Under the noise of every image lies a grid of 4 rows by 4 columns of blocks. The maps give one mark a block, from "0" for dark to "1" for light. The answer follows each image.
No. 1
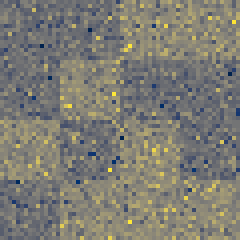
0011
0100
1010
0111
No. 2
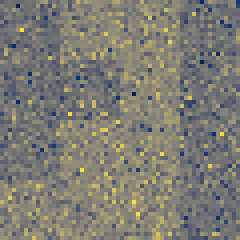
0110
0010
0110
1110
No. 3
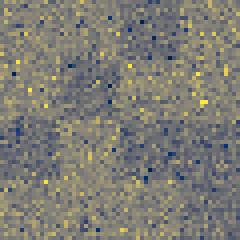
1101
1011
0100
1110
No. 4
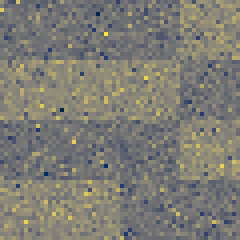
0001
1110
0001
1100
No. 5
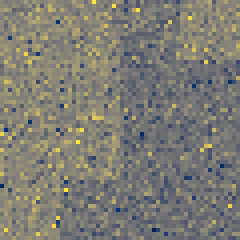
1101
1100
1100
1000
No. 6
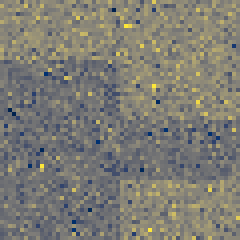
1111
0011
0000
0011
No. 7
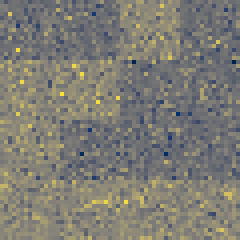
0010
1100
1000
1111
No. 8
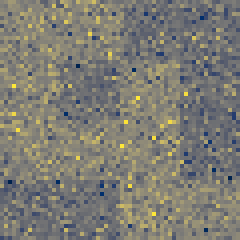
1100
1010
1110
0011
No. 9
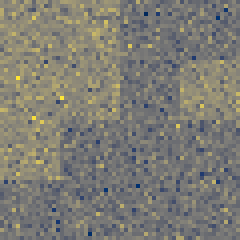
1100
1101
1000
0000
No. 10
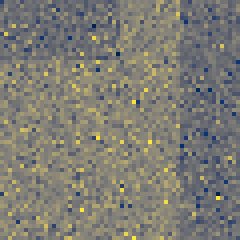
0010
1110
1110
1110
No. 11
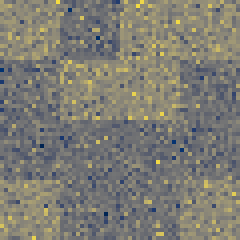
1011
0110
0000
1001
